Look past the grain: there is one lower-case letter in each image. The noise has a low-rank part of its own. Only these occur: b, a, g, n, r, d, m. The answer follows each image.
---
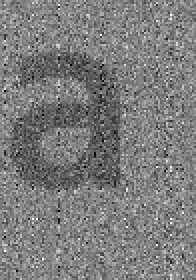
a
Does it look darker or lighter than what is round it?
darker
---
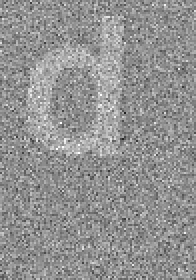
d
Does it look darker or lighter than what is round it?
lighter
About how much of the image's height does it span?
half
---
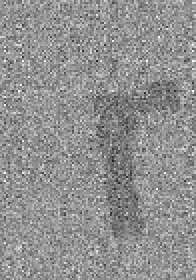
r
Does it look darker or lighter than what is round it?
darker
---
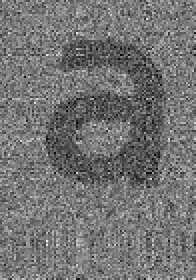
a
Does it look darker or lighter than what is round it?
darker
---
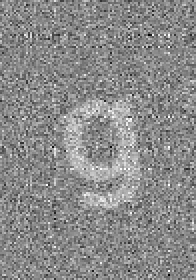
g
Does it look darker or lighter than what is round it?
lighter
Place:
centre
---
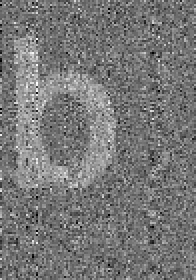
b
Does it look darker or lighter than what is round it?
lighter
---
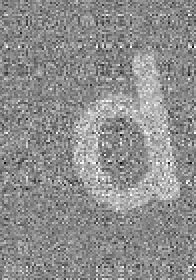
d
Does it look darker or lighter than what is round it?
lighter
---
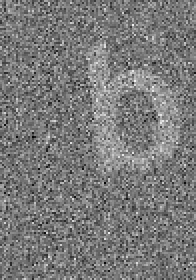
b
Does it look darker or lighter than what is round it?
lighter
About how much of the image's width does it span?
half
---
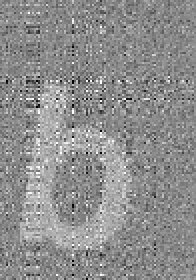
b
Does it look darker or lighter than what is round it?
lighter
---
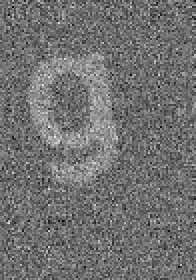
g
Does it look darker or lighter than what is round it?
lighter
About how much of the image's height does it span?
half
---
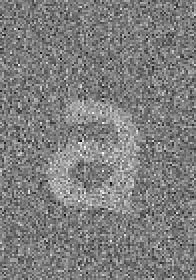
a
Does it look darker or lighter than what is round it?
lighter
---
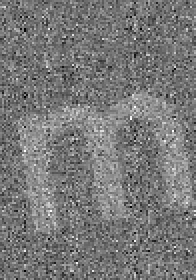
m
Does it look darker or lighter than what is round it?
lighter
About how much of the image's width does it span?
nearly all
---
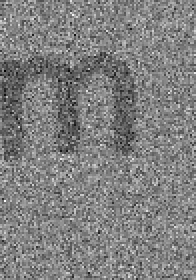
m
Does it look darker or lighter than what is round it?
darker
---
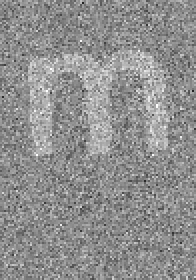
m
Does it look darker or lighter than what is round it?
lighter
